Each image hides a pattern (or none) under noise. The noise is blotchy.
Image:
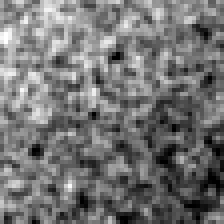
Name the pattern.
a smooth slope
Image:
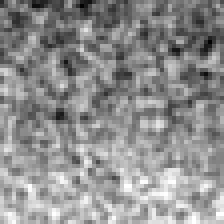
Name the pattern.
a smooth slope
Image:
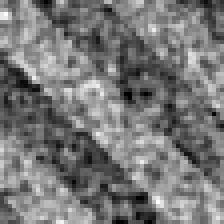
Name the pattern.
diagonal stripes
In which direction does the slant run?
top left to bottom right
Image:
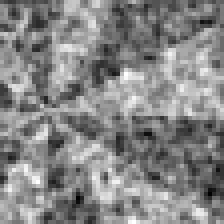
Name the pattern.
spokes from one point
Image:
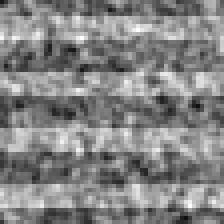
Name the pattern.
horizontal stripes
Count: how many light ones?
4
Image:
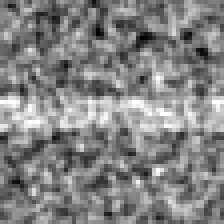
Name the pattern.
one horizontal stripe
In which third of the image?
middle
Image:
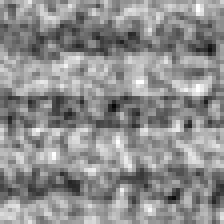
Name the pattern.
horizontal stripes
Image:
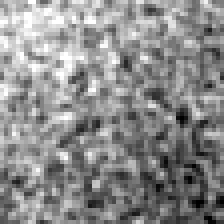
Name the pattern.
a smooth slope
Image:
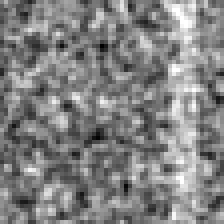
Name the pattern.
one vertical stripe
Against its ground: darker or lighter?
lighter
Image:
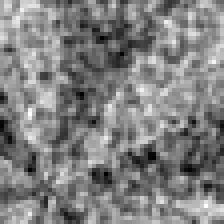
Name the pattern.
spokes from one point
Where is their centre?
bottom left
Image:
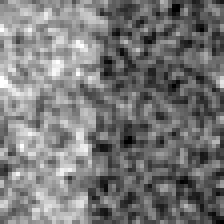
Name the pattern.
a sharp edge
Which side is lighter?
left
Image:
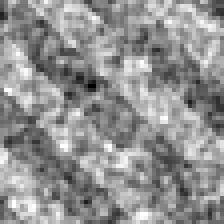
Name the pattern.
diagonal stripes
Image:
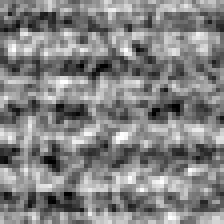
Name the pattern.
horizontal stripes
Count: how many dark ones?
5
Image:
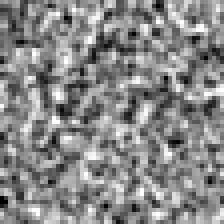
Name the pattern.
only noise
